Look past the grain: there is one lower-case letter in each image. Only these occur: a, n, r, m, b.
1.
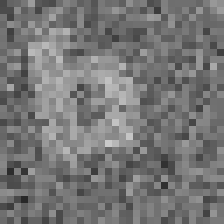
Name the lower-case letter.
b
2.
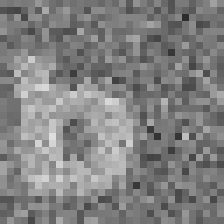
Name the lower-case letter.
b
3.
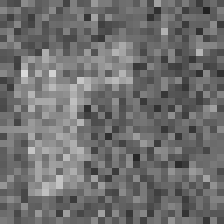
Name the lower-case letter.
r
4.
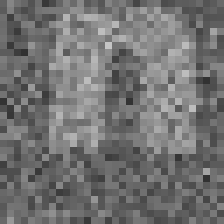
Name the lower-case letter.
n
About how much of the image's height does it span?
two thirds
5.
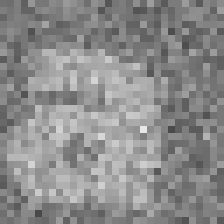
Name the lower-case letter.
a
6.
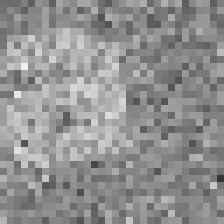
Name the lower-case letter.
a
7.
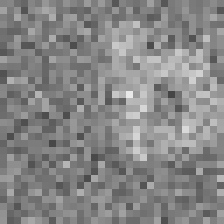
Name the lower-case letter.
b
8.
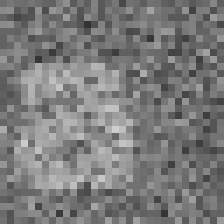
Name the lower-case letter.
a
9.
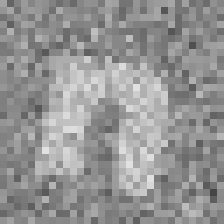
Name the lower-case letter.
n
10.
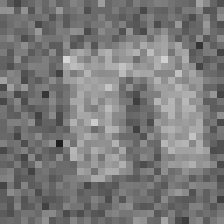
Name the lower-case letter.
n
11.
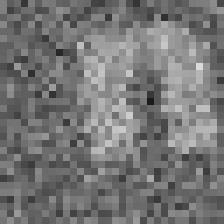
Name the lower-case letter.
n
